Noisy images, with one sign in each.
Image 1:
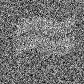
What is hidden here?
light approximately sign
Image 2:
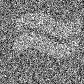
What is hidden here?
light approximately sign
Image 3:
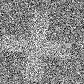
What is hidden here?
light plus sign
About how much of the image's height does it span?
nearly all
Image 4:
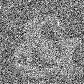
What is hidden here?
light ampersand
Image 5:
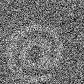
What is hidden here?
light at sign
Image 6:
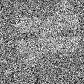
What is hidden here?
light not-equal sign
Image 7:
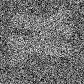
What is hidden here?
light not-equal sign
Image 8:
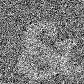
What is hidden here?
light ampersand
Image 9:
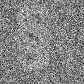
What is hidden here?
light section sign
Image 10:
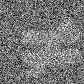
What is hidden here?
light not-equal sign
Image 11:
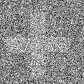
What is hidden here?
light plus sign
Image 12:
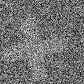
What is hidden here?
light plus sign
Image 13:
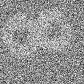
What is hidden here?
light infinity sign
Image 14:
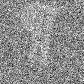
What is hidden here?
light pilcrow
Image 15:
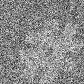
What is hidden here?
light hash sign
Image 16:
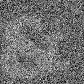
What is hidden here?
light ampersand
